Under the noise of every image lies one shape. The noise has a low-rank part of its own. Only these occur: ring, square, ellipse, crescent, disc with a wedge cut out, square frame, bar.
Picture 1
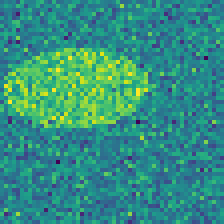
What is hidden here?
light ellipse
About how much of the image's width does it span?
two thirds
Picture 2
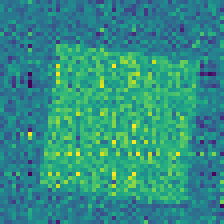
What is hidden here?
light square
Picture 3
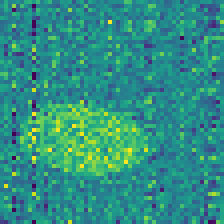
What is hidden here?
light ellipse
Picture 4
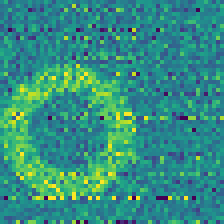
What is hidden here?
light ring
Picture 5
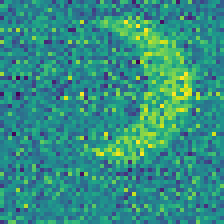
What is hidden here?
light crescent
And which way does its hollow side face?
left
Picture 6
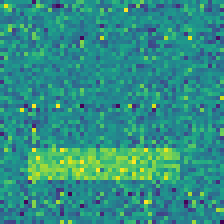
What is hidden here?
light bar
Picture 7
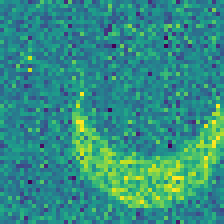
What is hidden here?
light crescent
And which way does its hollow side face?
up
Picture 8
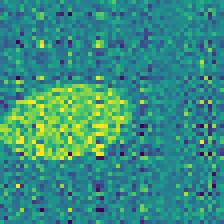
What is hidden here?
light ellipse
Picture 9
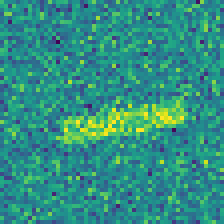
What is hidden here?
light bar
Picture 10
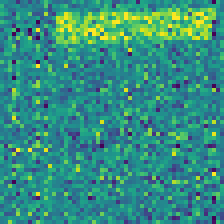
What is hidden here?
light bar
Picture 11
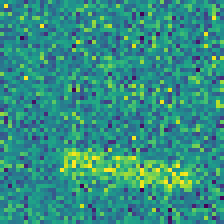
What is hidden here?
light bar
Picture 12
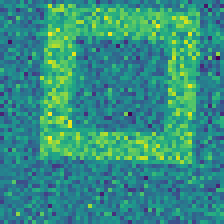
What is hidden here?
light square frame
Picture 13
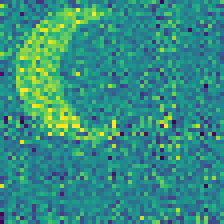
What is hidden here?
light crescent
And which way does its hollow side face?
right
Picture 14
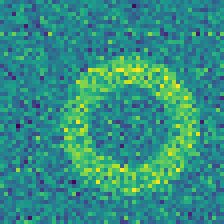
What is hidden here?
light ring
